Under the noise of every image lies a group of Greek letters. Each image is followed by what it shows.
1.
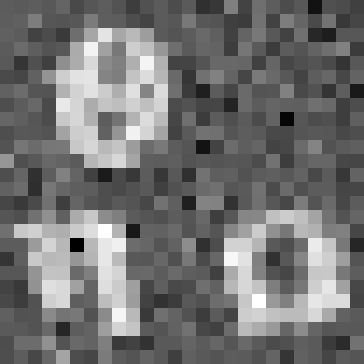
top left: theta; bottom left: eta; bottom right: omega
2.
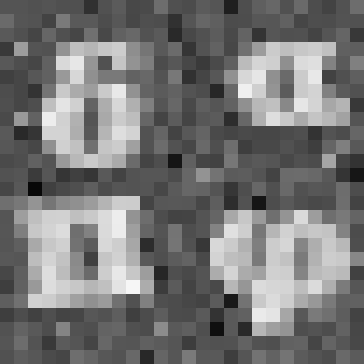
top left: delta; top right: alpha; bottom left: pi; bottom right: phi
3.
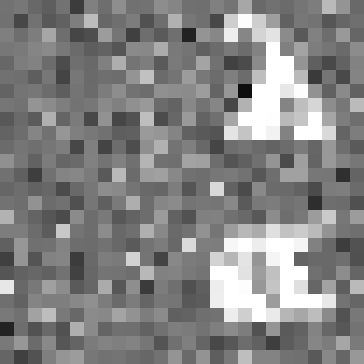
top right: lambda; bottom right: alpha
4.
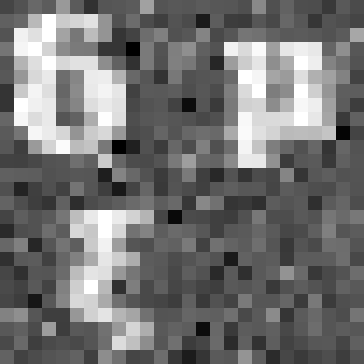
top left: delta; top right: mu; bottom left: xi
